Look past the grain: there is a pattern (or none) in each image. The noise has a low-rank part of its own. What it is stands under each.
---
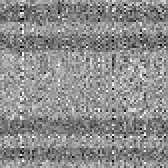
bands of rows
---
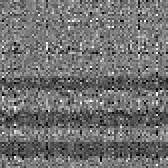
bands of rows
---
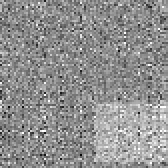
one block
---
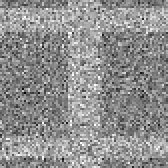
bands of rows crossing bands of columns
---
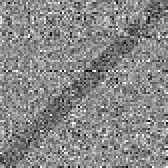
a diagonal band
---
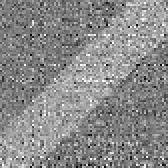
a diagonal band
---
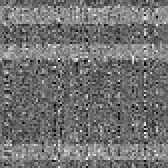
bands of rows
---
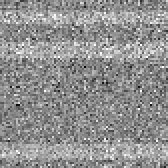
bands of rows
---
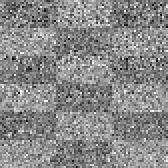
a checkerboard
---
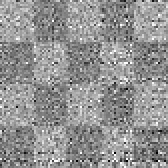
a checkerboard
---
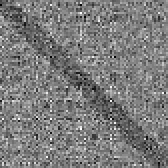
a diagonal band
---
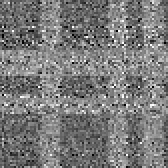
bands of rows crossing bands of columns
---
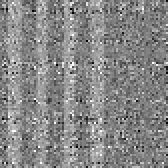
bands of columns
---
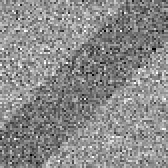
a diagonal band
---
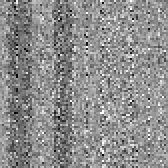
bands of columns
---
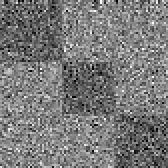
blocks along the diagonal
